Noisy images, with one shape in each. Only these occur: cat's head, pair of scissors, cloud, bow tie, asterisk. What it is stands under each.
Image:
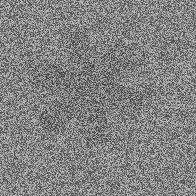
dark asterisk
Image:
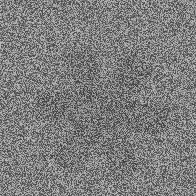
dark asterisk
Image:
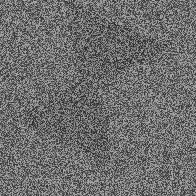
dark bow tie
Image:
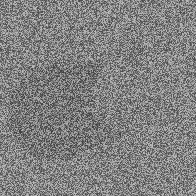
dark cat's head
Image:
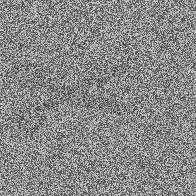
dark pair of scissors
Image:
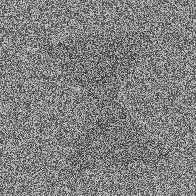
dark bow tie
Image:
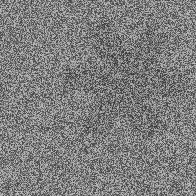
dark asterisk
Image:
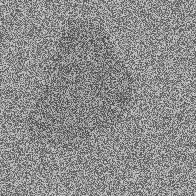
dark cloud
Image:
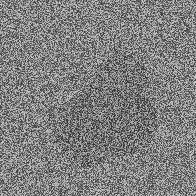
dark cloud
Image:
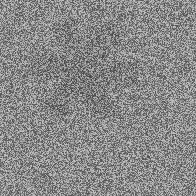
dark asterisk
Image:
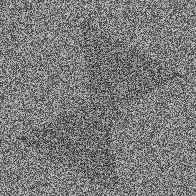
dark bow tie
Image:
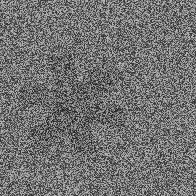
dark asterisk
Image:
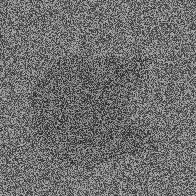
dark cat's head
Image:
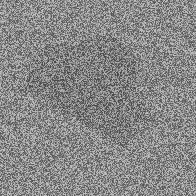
dark cloud
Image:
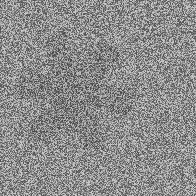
dark asterisk
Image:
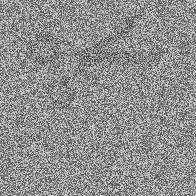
dark pair of scissors
